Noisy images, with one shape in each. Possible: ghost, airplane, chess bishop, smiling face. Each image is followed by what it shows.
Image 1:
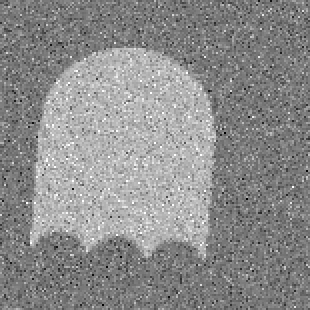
ghost
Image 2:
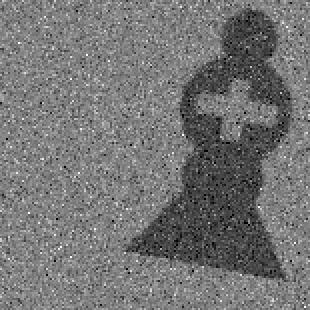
chess bishop
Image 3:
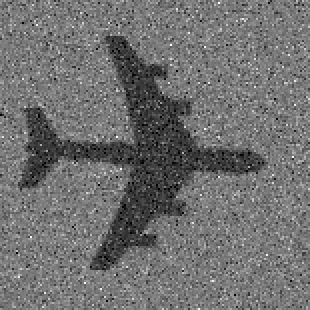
airplane
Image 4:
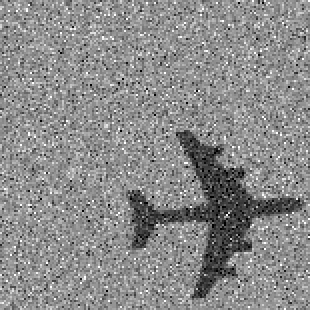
airplane
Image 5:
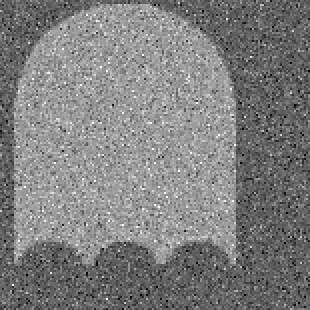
ghost
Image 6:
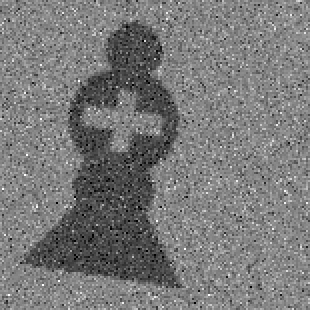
chess bishop
